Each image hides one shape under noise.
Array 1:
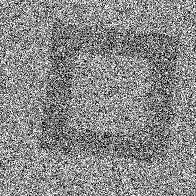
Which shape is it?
square frame
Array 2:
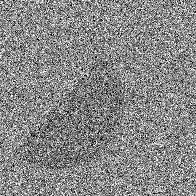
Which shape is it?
half disc
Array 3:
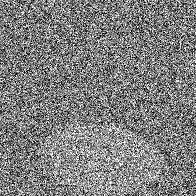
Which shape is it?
ellipse
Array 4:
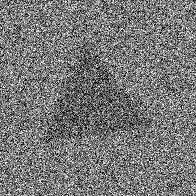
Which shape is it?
triangle
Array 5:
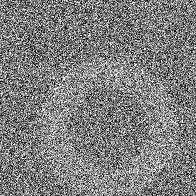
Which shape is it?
ring
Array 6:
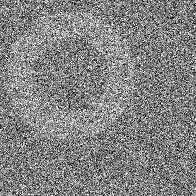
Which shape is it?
ring
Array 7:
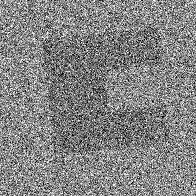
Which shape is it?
square with a notch
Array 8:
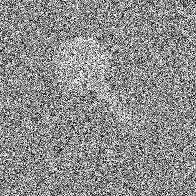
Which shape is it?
lollipop
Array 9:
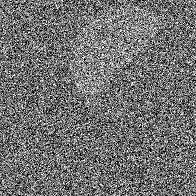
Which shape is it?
half disc
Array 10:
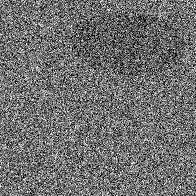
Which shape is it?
ellipse
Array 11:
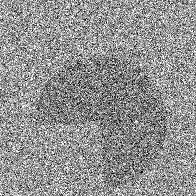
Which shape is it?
disc with a wedge cut out
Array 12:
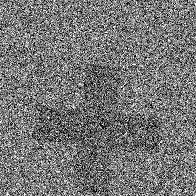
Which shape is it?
cross
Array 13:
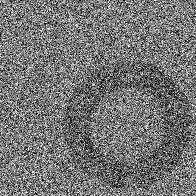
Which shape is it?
ring
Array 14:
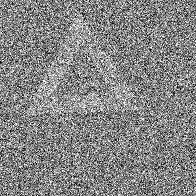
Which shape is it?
triangle frame
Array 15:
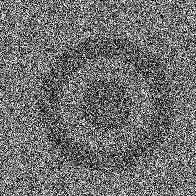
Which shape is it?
bullseye
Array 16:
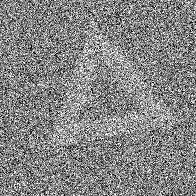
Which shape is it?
triangle frame
